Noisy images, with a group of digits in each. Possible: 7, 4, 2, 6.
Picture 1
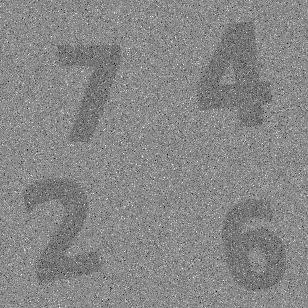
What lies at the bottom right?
6
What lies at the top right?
4
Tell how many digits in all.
4
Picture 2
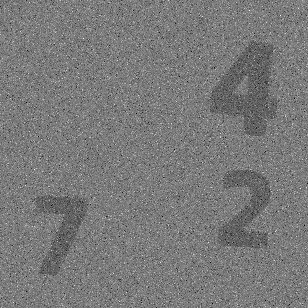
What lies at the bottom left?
7
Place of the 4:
top right
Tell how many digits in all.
3
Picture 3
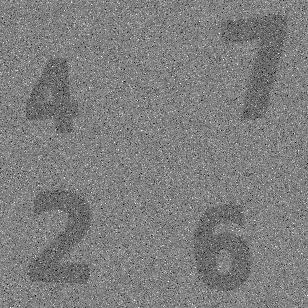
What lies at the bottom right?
6
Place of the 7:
top right
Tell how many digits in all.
4
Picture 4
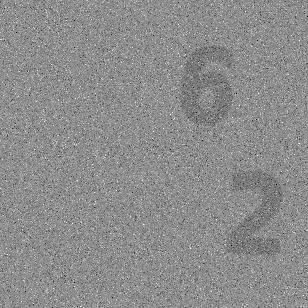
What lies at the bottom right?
2
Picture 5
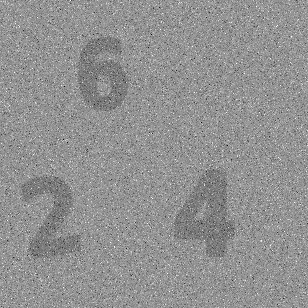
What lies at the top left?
6
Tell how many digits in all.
3
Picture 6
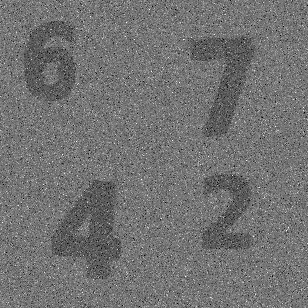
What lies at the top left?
6
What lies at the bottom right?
2
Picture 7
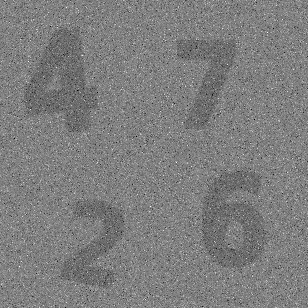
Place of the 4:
top left
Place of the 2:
bottom left
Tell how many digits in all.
4
